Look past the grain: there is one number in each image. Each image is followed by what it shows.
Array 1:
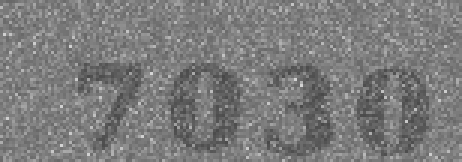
7030
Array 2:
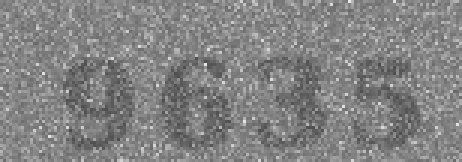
9635
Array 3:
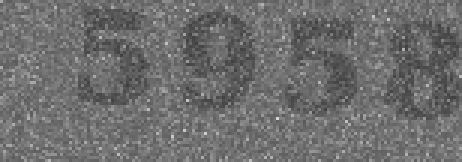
5958
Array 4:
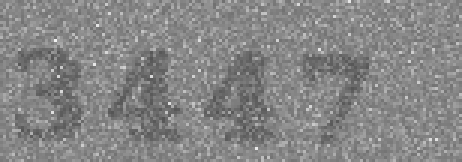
3447
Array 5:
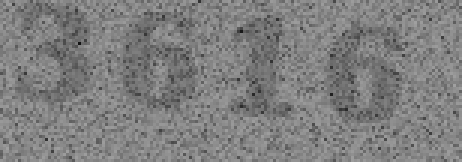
3616
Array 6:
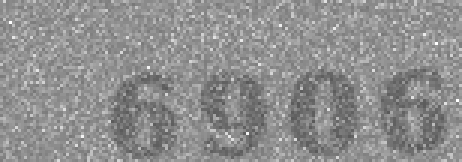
6906
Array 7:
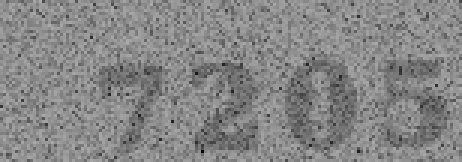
7205
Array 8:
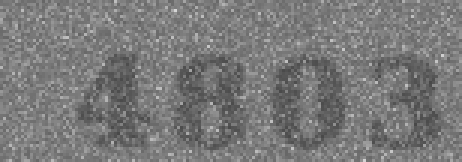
4803
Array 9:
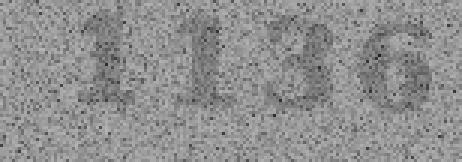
1136
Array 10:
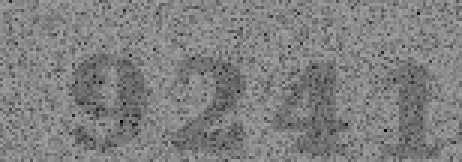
9241
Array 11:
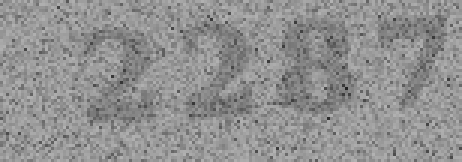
2287
